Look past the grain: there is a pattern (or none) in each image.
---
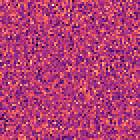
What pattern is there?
only noise
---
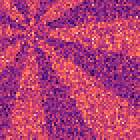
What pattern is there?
spokes from one point
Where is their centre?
top left
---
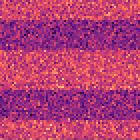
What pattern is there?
horizontal stripes
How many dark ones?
2
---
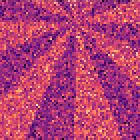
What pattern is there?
spokes from one point
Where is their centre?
top middle
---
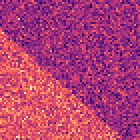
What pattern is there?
a sharp edge
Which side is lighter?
bottom left
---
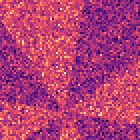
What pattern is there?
spokes from one point
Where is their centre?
bottom middle
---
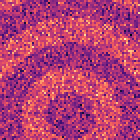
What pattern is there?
rings round one point
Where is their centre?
bottom middle
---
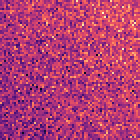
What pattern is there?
a smooth slope
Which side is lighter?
top right
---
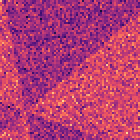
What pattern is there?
spokes from one point
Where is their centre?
bottom left
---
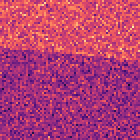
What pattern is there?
a sharp edge
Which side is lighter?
top
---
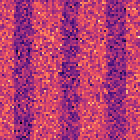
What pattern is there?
vertical stripes
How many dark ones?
3
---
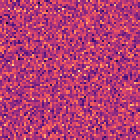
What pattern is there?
only noise
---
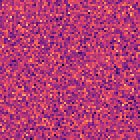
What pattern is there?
only noise
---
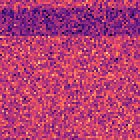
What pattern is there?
one horizontal stripe
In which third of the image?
top
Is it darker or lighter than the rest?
darker
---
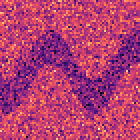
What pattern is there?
a wavy band
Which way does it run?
left to right
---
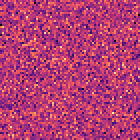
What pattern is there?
only noise
